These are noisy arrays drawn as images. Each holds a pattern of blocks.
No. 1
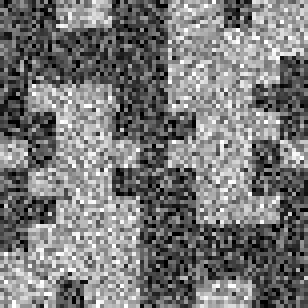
the same after a half turn
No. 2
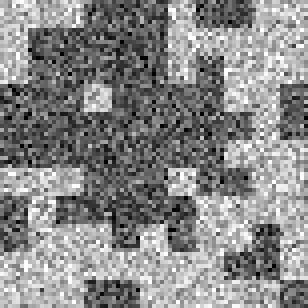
mirrored about the diagonal from the top left
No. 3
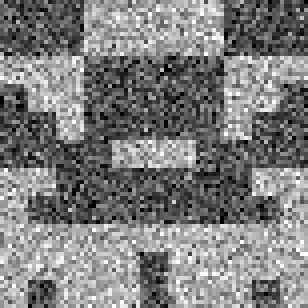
left and right mirror each other
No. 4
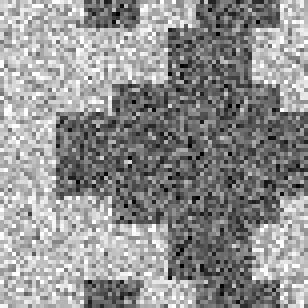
top and bottom mirror each other
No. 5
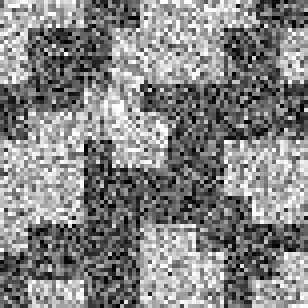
mirrored about the diagonal from the top left
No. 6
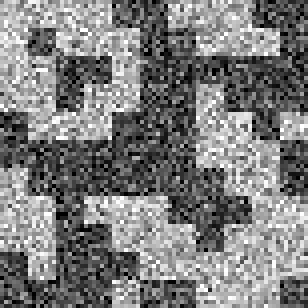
mirrored about the diagonal from the top left
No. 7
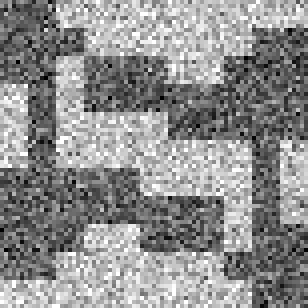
the same after a half turn
